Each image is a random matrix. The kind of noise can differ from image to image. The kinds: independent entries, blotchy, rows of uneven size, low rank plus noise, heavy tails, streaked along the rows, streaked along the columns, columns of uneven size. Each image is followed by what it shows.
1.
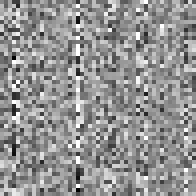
columns of uneven size
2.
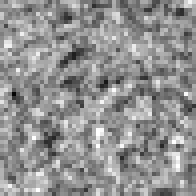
blotchy
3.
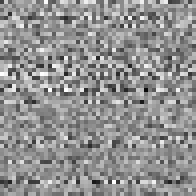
rows of uneven size
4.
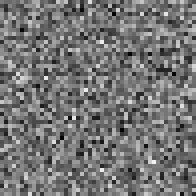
independent entries
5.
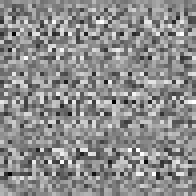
rows of uneven size
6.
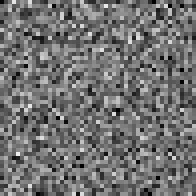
low rank plus noise
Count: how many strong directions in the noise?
five to eight
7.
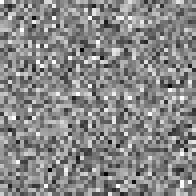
independent entries
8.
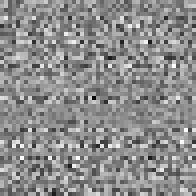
rows of uneven size
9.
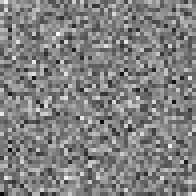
independent entries
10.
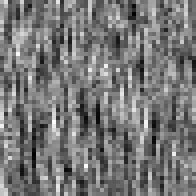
streaked along the columns
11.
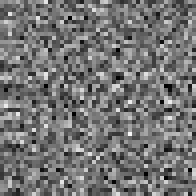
low rank plus noise
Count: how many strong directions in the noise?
one
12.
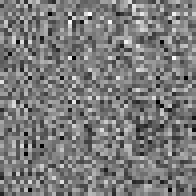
low rank plus noise
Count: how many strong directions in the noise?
two
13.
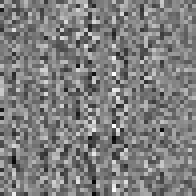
columns of uneven size
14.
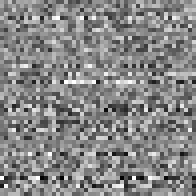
rows of uneven size
